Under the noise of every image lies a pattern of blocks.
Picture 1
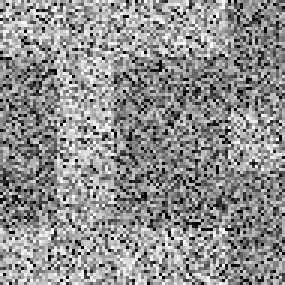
top and bottom mirror each other
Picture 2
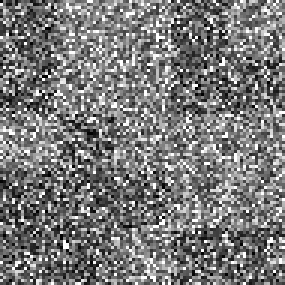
mirrored about the diagonal from the bottom left
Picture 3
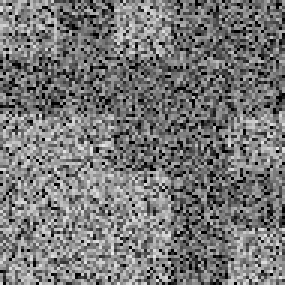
mirrored about the diagonal from the bottom left
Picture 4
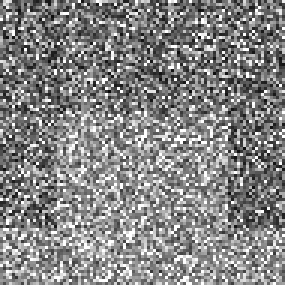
left and right mirror each other
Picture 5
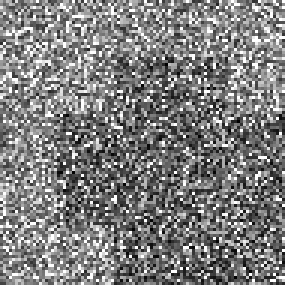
mirrored about the diagonal from the top left
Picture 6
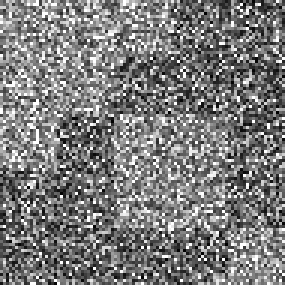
mirrored about the diagonal from the top left
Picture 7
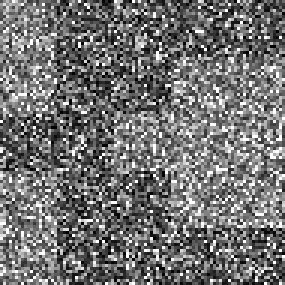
top and bottom mirror each other
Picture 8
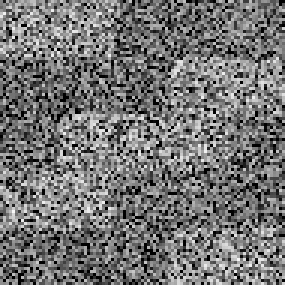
the same after a half turn
